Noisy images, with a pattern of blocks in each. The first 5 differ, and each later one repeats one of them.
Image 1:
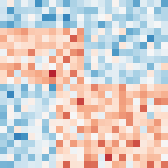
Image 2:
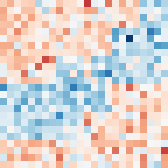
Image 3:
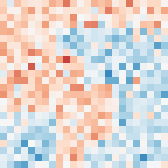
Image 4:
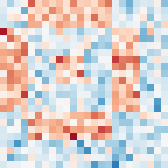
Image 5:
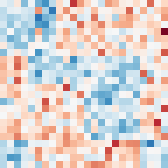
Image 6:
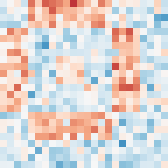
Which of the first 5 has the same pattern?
4
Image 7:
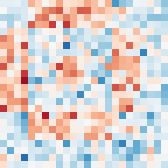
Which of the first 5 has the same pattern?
4
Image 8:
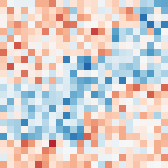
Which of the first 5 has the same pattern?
2
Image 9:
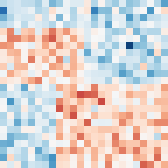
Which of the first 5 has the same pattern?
1
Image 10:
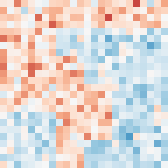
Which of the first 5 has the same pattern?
3
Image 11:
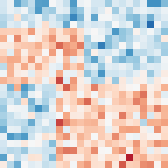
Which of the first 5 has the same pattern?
1
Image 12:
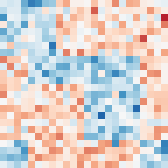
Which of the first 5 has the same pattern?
5
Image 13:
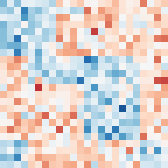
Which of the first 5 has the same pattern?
5
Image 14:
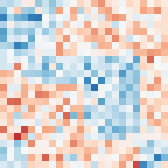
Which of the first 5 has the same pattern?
5
